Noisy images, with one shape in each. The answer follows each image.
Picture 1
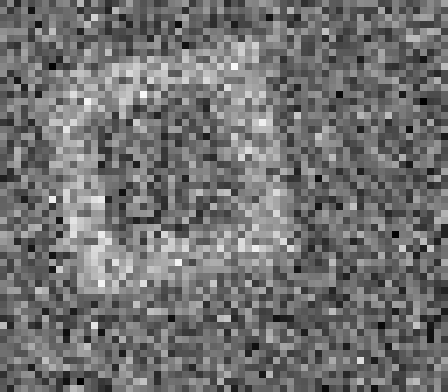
light square frame
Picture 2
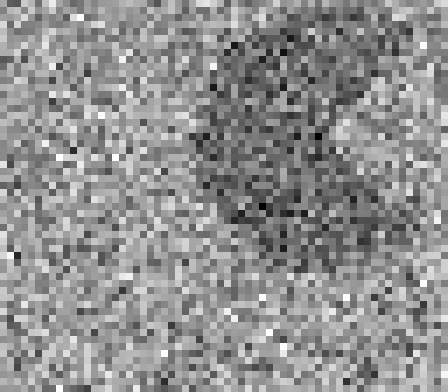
dark disc with a wedge cut out
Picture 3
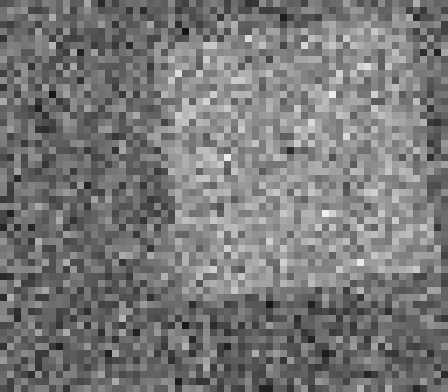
light square
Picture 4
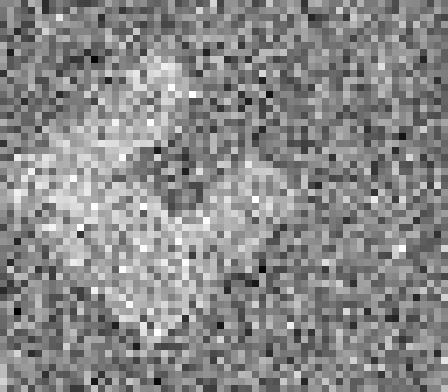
light square with a notch
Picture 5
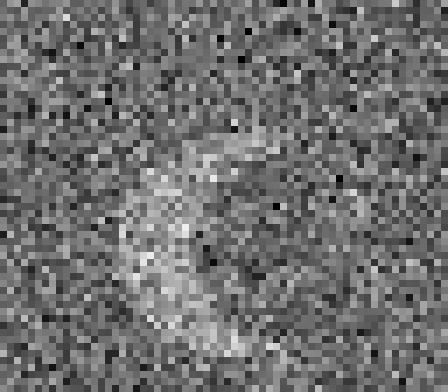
light crescent
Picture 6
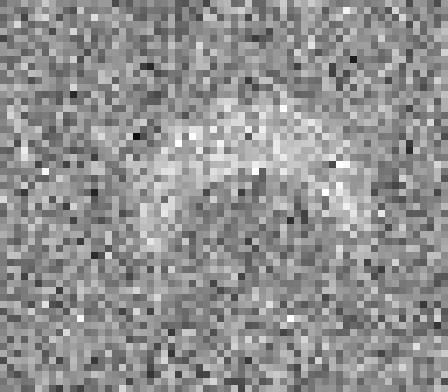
light crescent
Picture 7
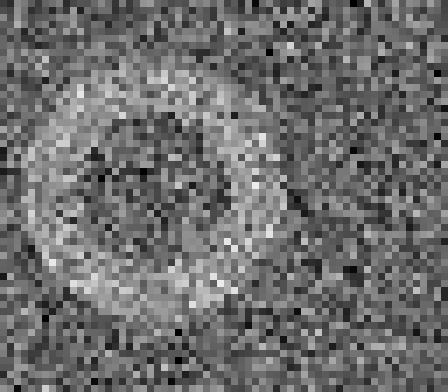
light ring
